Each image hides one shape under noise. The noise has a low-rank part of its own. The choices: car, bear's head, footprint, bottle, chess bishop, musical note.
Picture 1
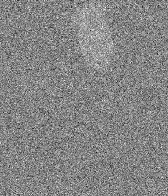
light footprint, top middle
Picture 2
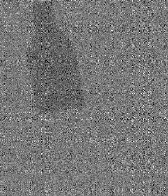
dark bottle
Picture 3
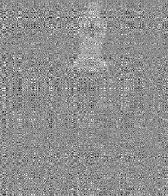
light chess bishop, top middle
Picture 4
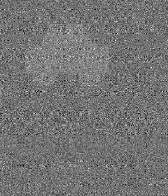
light car
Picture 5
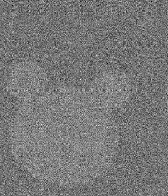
light bear's head
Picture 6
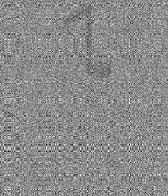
dark musical note, top middle
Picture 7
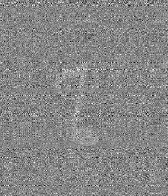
light musical note, centre
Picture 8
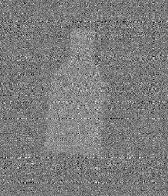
light bottle
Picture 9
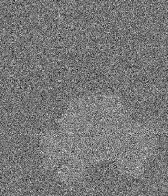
light car
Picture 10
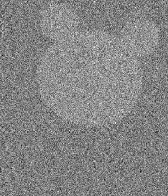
light bear's head
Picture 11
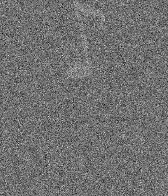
light musical note, top middle
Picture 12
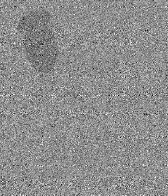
dark footprint, top left
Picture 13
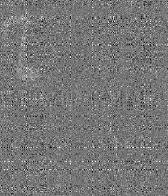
light musical note, top left
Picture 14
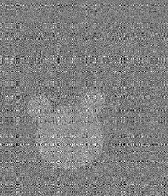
light bear's head
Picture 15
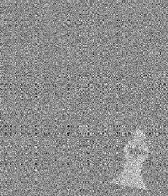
light chess bishop, bottom right
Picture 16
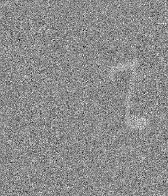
light musical note, middle right
